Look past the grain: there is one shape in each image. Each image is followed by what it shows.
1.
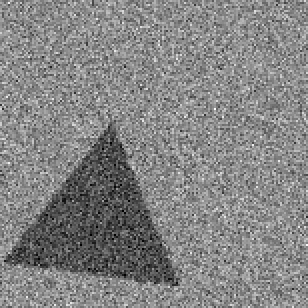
dark triangle
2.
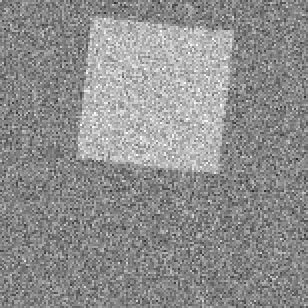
light square
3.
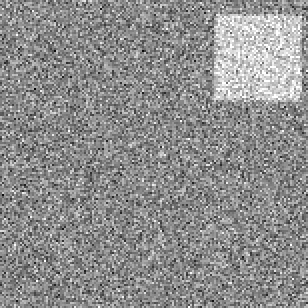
light square, top right
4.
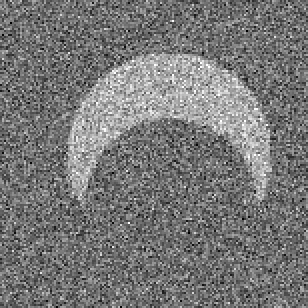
light crescent
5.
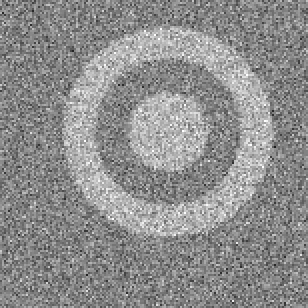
light bullseye
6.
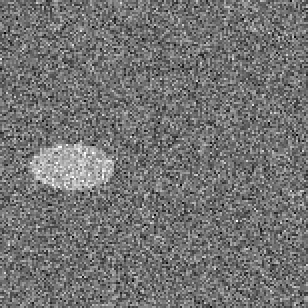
light ellipse, middle left
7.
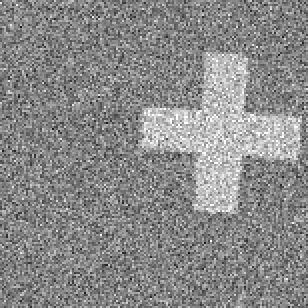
light cross
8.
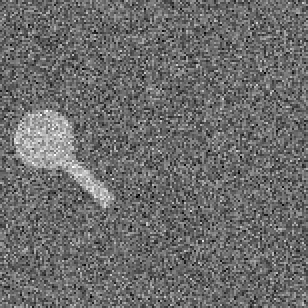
light lollipop, middle left
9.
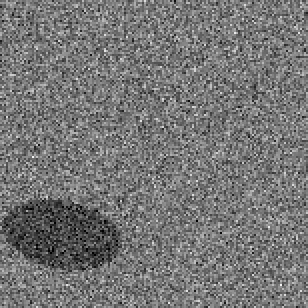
dark ellipse, bottom left
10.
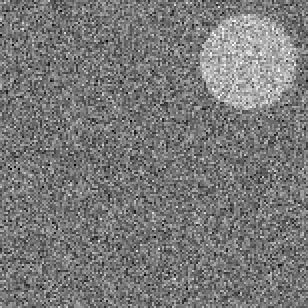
light disc, top right
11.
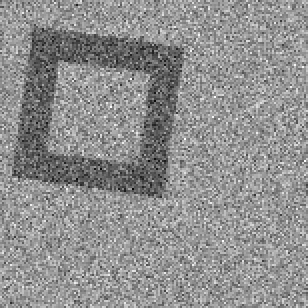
dark square frame
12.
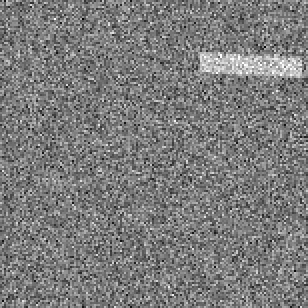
light bar, top right
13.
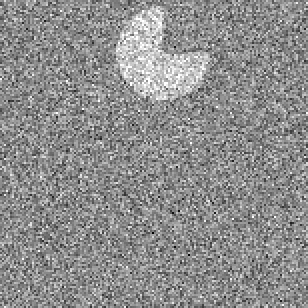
light disc with a wedge cut out, top middle
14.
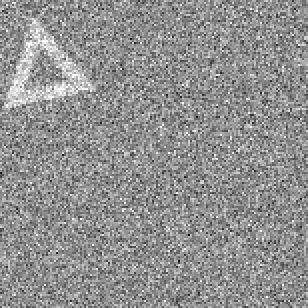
light triangle frame, top left
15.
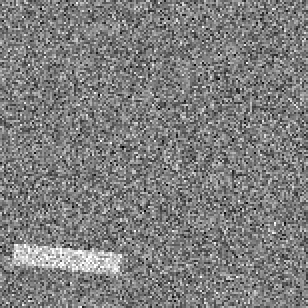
light bar, bottom left
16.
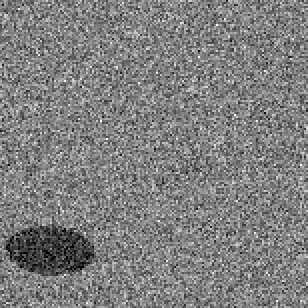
dark ellipse, bottom left
